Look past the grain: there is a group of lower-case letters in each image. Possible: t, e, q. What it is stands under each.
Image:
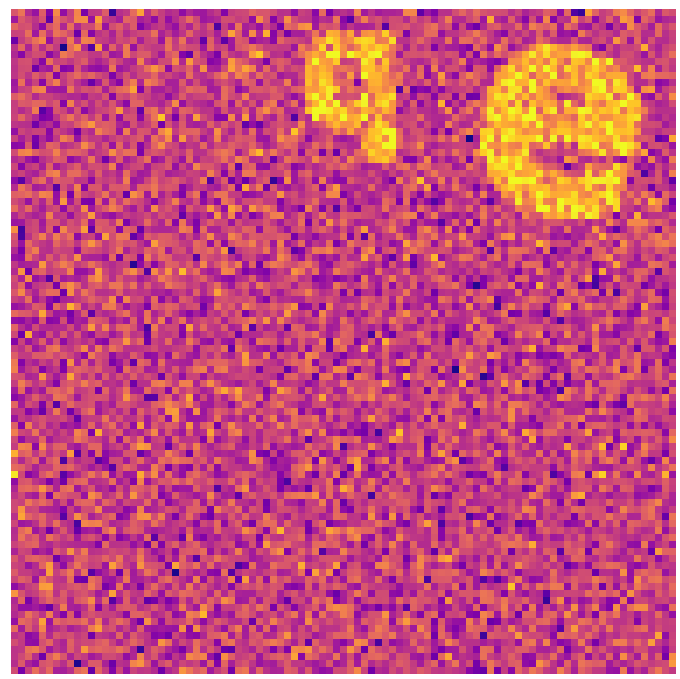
top middle: q; top right: e
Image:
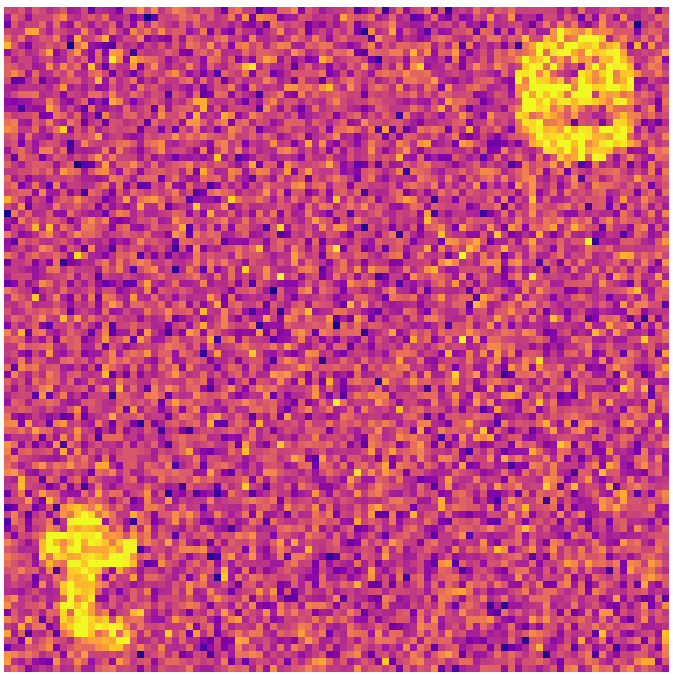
top right: e; bottom left: t
